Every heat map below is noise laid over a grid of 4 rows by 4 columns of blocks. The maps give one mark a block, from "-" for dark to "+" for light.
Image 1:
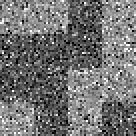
+ + - +
- - - +
- - + +
+ - + -
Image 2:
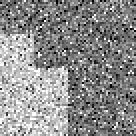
- - - -
+ - - -
+ + - -
+ + - -
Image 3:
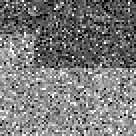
- - - -
+ - - -
+ + + +
+ + + +
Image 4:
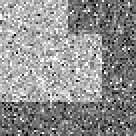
+ + - -
+ + + -
+ + + -
- - - -
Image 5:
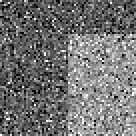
- - - -
- - + +
- - + +
- - + +
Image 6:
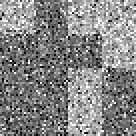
+ - + +
- - - +
- - + -
- - + -
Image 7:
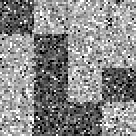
- + + +
+ - + +
+ - + -
+ - - +
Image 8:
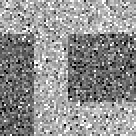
+ + + +
- + - -
- + - -
- + + +
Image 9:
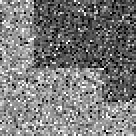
+ - - -
+ - - -
+ + + -
+ + + +
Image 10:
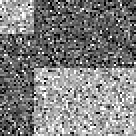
+ - - -
- - - -
- + + +
- + + +
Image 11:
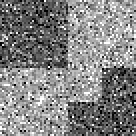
- - + +
- - + +
+ + + -
+ + - -
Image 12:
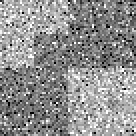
+ + - -
+ - - -
- - + +
- - + +
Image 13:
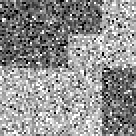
- - - +
- - + +
+ + + -
+ + + -
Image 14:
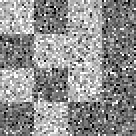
+ - + -
- + + -
+ - + -
- + - -
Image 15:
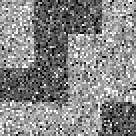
+ - - +
+ - + +
- - + +
+ + + -
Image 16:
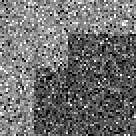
+ + + +
+ + - -
+ - - -
+ - - -
